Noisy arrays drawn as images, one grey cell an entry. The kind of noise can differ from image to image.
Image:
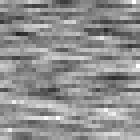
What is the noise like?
streaked along the rows
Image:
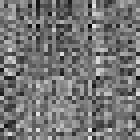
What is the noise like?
low rank plus noise
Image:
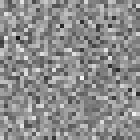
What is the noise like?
independent entries
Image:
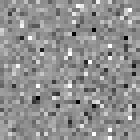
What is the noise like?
heavy tails
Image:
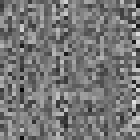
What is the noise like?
columns of uneven size
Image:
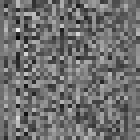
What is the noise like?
columns of uneven size
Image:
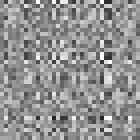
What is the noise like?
low rank plus noise
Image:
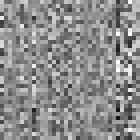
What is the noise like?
columns of uneven size
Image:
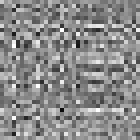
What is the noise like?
low rank plus noise
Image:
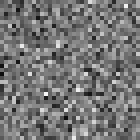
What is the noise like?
independent entries
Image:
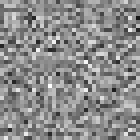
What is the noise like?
low rank plus noise
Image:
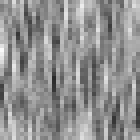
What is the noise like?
streaked along the columns
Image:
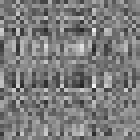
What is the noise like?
low rank plus noise
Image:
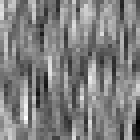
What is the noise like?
streaked along the columns
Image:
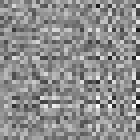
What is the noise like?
low rank plus noise
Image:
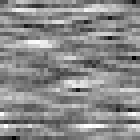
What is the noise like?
streaked along the rows
